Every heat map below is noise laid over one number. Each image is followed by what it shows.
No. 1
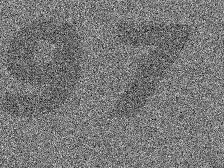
97
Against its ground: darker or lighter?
darker
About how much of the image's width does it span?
nearly all
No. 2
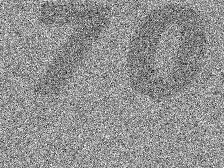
70
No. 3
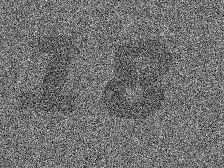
18
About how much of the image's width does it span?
two thirds
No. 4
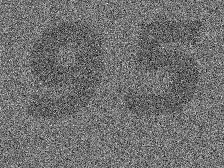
95
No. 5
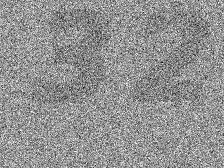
32
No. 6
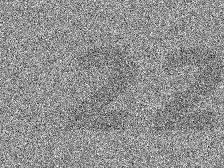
22
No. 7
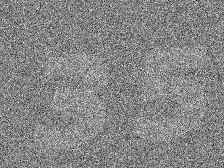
35
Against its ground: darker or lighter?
lighter
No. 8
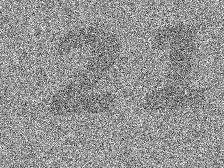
21
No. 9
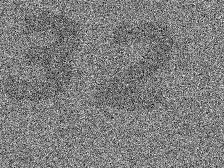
32
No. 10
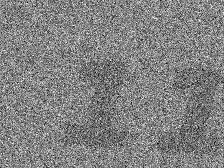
11
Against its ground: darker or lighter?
darker
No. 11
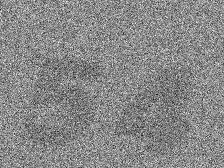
54
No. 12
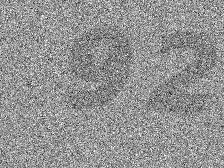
92
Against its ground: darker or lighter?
darker
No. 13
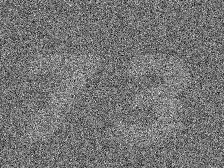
73
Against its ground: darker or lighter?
lighter
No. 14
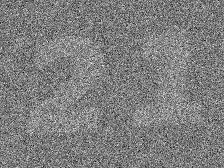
21
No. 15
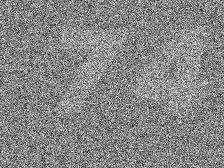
74
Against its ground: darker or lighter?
lighter
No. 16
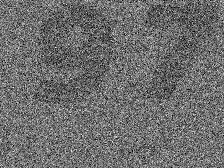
97
